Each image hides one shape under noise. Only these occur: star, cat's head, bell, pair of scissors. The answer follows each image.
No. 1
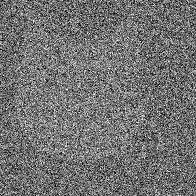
cat's head
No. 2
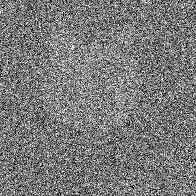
cat's head
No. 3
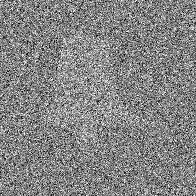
bell
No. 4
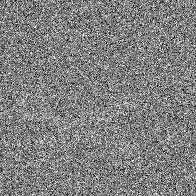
pair of scissors
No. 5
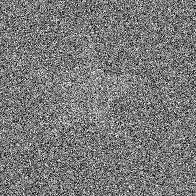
star
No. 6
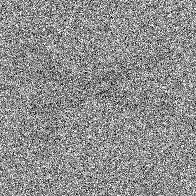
pair of scissors
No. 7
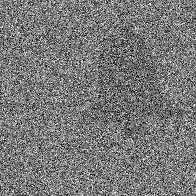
bell
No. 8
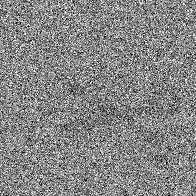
pair of scissors
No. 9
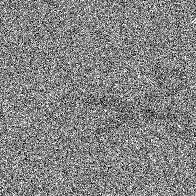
pair of scissors
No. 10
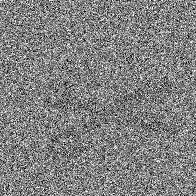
pair of scissors
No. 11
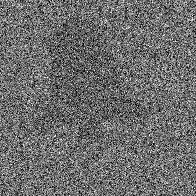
bell
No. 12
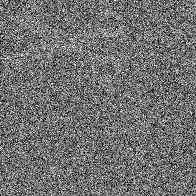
pair of scissors
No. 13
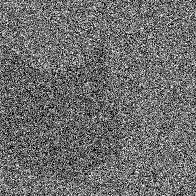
cat's head
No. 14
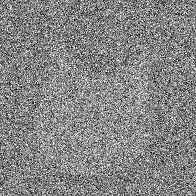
cat's head
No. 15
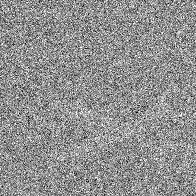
pair of scissors
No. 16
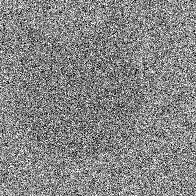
cat's head
